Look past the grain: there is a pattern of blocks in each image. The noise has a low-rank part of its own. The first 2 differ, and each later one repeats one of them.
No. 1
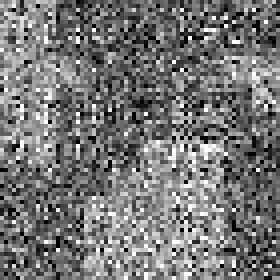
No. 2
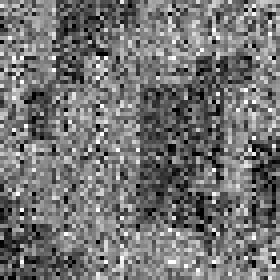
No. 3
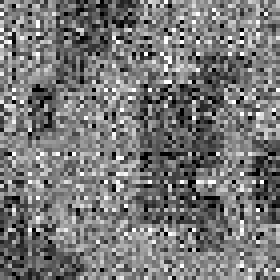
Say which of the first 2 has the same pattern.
2
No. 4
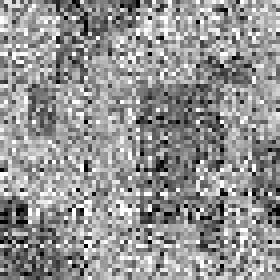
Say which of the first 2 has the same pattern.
2
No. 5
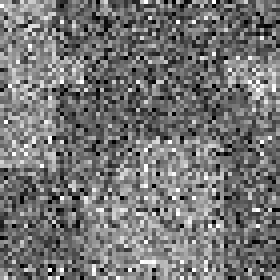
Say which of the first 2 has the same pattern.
1
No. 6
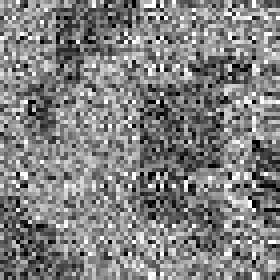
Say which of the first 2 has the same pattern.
2
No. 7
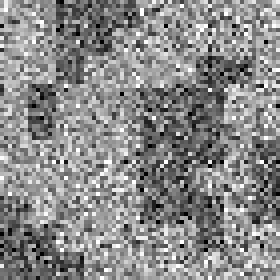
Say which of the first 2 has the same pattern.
2
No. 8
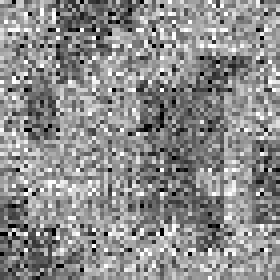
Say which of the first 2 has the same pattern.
2
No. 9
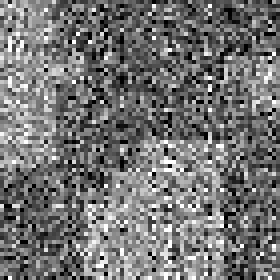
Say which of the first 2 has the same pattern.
1
